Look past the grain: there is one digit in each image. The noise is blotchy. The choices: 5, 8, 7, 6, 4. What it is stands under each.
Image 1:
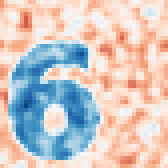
6
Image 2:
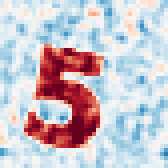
5
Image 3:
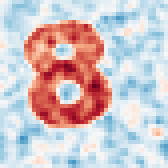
8
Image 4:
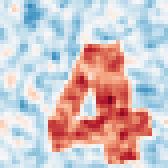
4
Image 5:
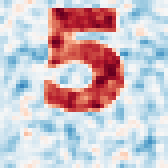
5
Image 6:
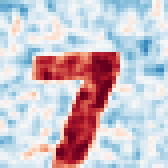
7
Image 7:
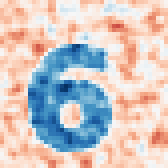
6
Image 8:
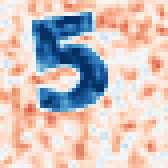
5
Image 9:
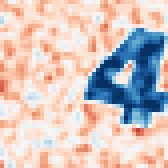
4
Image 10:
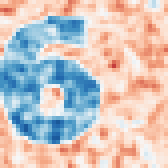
6
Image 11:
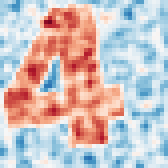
4
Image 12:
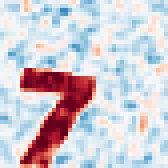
7
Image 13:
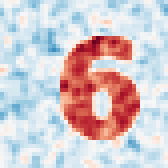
6
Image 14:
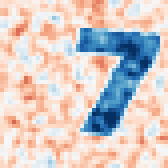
7
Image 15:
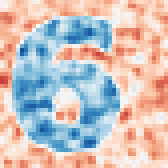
6
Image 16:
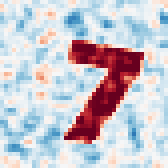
7
